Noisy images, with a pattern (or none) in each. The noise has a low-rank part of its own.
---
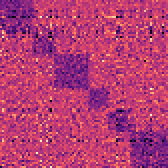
blocks along the diagonal
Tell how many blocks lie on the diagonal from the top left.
6
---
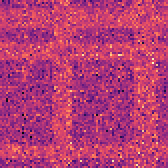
bands of rows crossing bands of columns
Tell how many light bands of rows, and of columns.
3 and 2
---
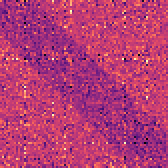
a diagonal band
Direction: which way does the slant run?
top left to bottom right
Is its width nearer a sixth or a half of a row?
a half
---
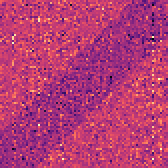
a diagonal band
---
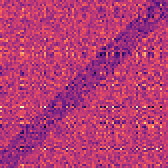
a diagonal band
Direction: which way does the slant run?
bottom left to top right
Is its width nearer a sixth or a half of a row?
a sixth
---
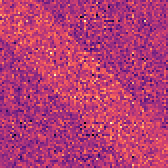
a diagonal band
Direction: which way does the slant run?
top left to bottom right
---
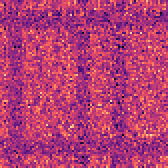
bands of rows crossing bands of columns
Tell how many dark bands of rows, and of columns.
2 and 3
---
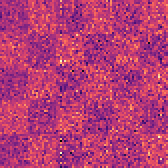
a checkerboard
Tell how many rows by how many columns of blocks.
5 by 6
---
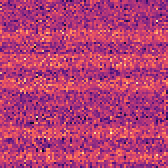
bands of rows
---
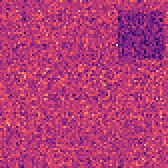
one block
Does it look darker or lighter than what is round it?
darker
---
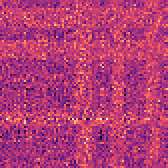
bands of rows crossing bands of columns
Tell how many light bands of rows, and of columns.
3 and 3
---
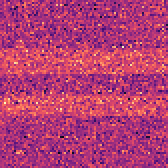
bands of rows
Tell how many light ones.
2
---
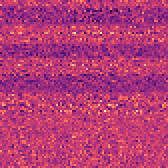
bands of rows
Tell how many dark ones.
3
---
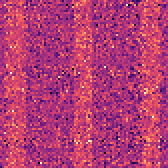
bands of columns
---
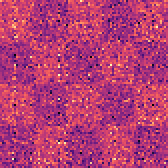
a checkerboard
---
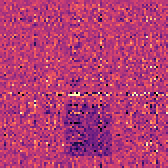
one block
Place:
bottom middle
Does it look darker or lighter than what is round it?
darker
